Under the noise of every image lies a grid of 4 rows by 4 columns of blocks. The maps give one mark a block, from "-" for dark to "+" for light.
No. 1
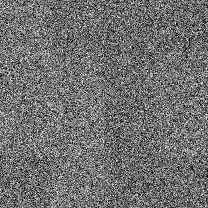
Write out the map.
+---
++-+
++-+
-+--
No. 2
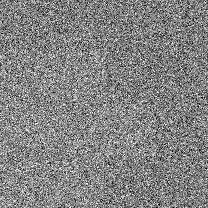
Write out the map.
----
++--
+++-
++--
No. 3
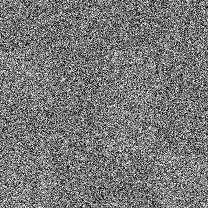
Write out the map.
----
+-+-
--+-
+--+
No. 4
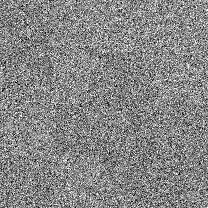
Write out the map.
-+++
-+-+
+---
-+--
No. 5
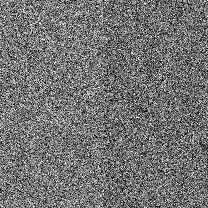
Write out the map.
++--
++--
++--
++--
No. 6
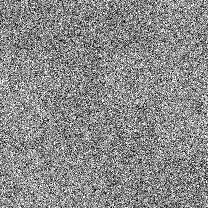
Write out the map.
---+
+-++
+--+
++--
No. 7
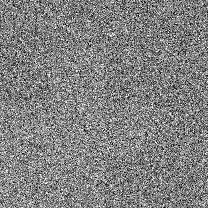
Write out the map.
----
-+--
+++-
++--
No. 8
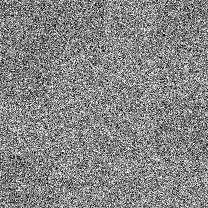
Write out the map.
--+-
-+++
+++-
-+++
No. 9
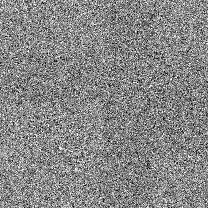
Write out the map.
++-+
----
++--
++-+
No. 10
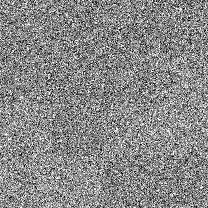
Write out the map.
----
---+
+-++
++--
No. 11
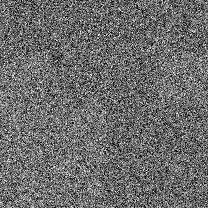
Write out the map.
----
+--+
++--
++--
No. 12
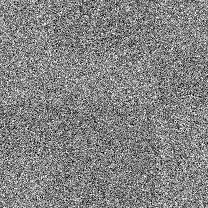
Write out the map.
+--+
+++-
---+
+--+
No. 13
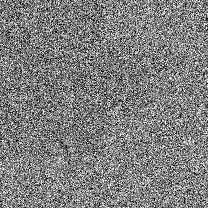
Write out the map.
--++
---+
--++
++++
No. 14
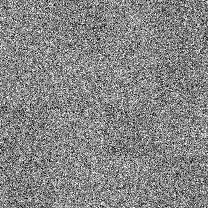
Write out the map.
+-+-
+++-
-+-+
-++-
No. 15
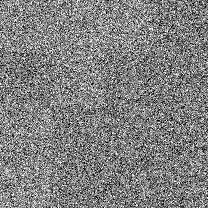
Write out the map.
+++-
-+--
+---
+---
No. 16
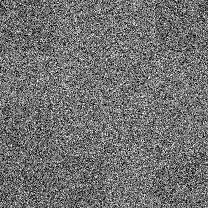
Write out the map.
-++-
++++
-+++
--+-
